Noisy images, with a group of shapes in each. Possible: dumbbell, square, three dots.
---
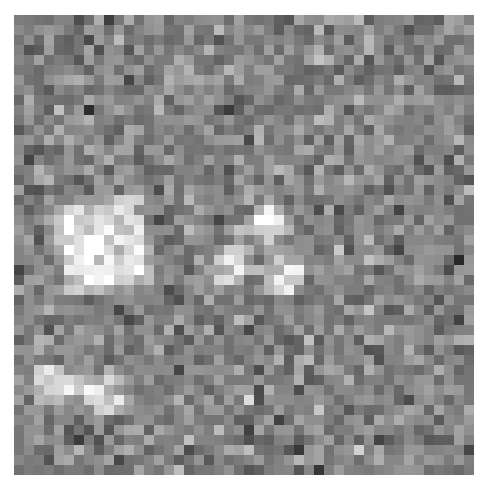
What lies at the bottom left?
dumbbell
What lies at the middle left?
square
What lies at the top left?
nothing
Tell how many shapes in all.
3
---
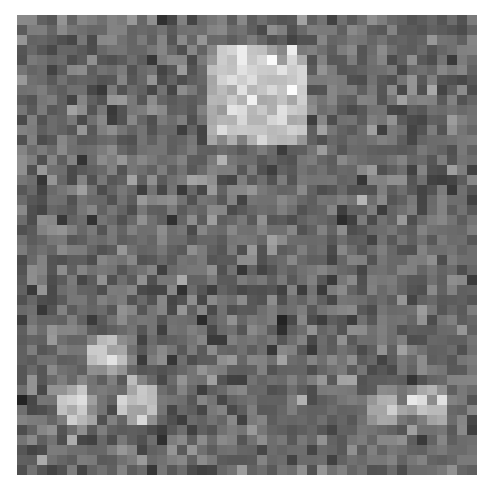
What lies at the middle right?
nothing
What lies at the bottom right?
dumbbell
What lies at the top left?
nothing
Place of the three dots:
bottom left
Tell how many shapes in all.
3
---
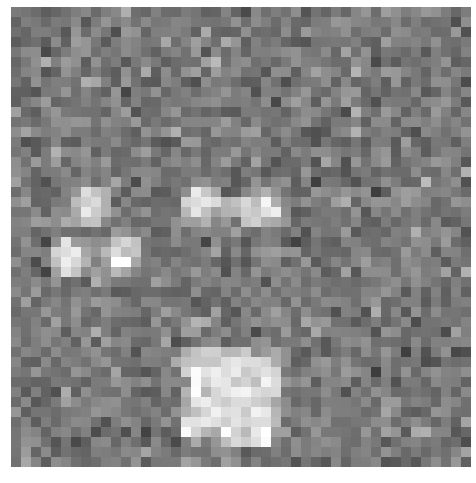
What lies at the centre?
dumbbell
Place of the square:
bottom middle
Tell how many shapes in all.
3
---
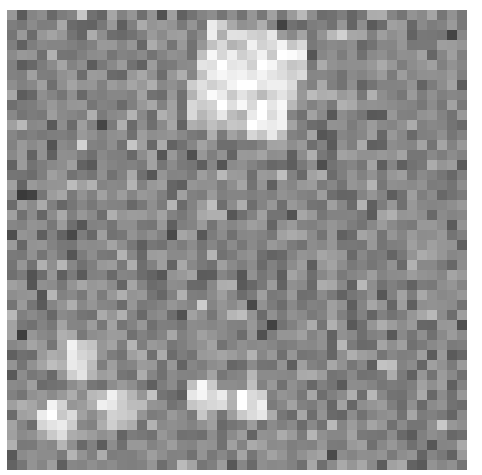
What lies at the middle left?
nothing
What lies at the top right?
nothing
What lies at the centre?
nothing
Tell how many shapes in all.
3
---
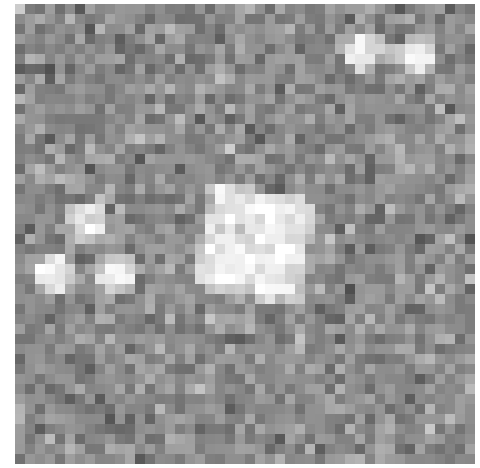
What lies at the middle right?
nothing
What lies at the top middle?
nothing
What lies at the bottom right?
nothing
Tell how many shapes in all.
3
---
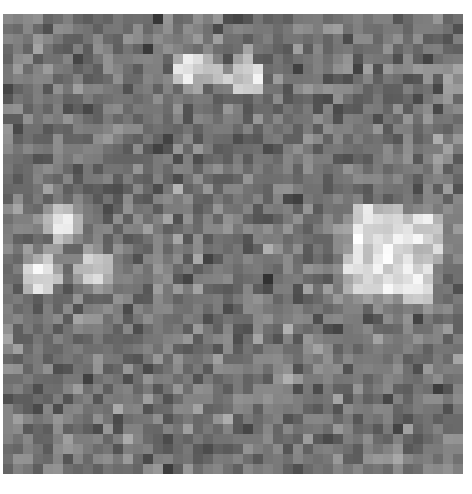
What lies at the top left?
nothing
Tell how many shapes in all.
3
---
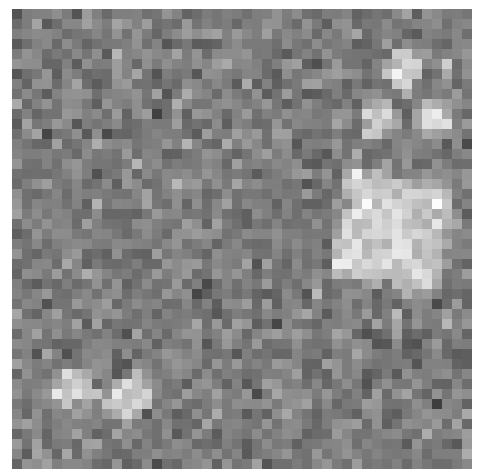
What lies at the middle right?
square
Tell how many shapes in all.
3
